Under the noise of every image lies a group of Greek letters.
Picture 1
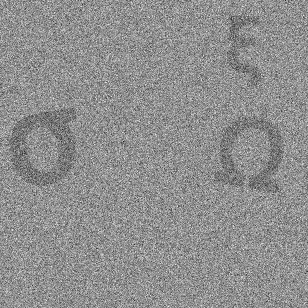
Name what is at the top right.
xi
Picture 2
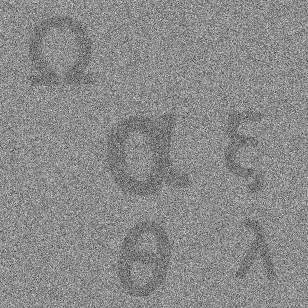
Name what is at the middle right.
xi
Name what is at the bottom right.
lambda
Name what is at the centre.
alpha
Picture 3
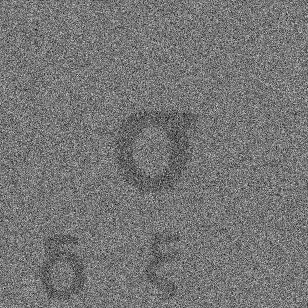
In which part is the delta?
bottom left
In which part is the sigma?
centre
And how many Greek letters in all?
3
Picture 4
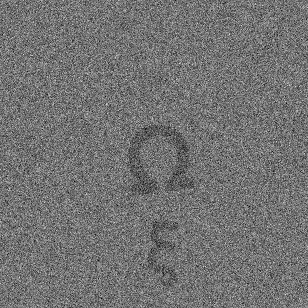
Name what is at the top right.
nothing
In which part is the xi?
bottom middle
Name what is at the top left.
nothing
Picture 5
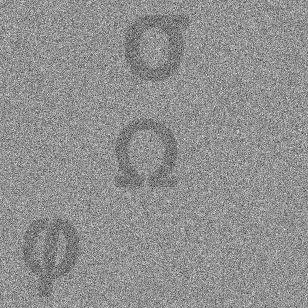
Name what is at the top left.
nothing
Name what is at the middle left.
nothing
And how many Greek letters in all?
3
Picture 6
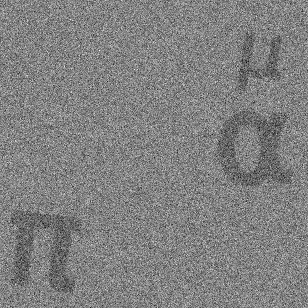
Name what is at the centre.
nothing
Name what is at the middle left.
nothing
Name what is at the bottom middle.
nothing
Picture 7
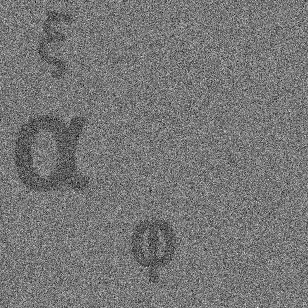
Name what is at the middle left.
alpha
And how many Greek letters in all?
3
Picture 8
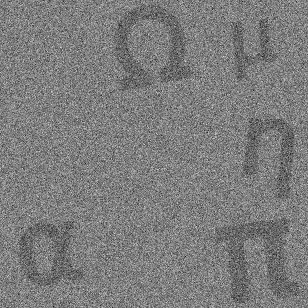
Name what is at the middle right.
eta
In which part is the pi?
bottom right
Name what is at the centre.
nothing
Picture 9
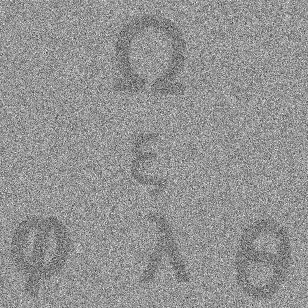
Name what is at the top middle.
omega
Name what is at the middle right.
nothing
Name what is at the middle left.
nothing
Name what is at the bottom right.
theta
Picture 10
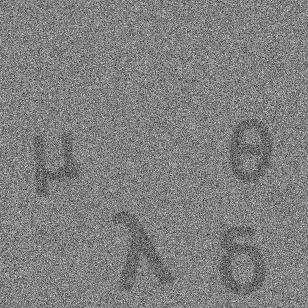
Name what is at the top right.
nothing
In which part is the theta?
middle right
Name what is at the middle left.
mu
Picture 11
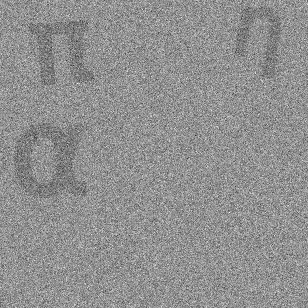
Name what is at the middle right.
nothing
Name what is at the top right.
eta
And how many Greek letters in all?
3
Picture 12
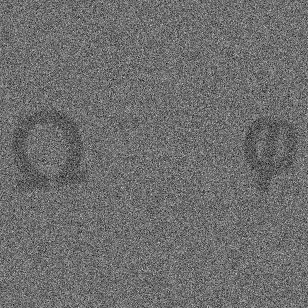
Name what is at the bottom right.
nothing
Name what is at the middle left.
omega
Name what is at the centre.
nothing
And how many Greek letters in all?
2
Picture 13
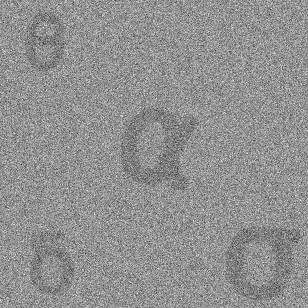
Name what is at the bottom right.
sigma
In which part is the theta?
top left
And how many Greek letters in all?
4
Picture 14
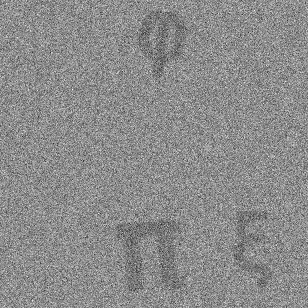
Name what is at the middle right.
nothing
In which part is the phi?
top middle
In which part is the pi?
bottom middle
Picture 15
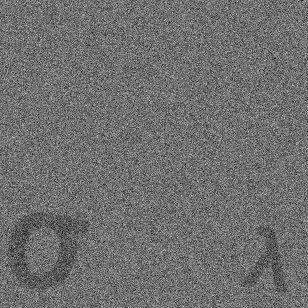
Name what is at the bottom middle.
nothing
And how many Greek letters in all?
2
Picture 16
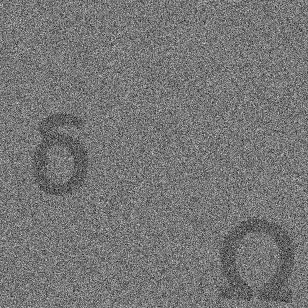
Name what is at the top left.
nothing
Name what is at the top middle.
nothing
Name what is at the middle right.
nothing
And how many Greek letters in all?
2
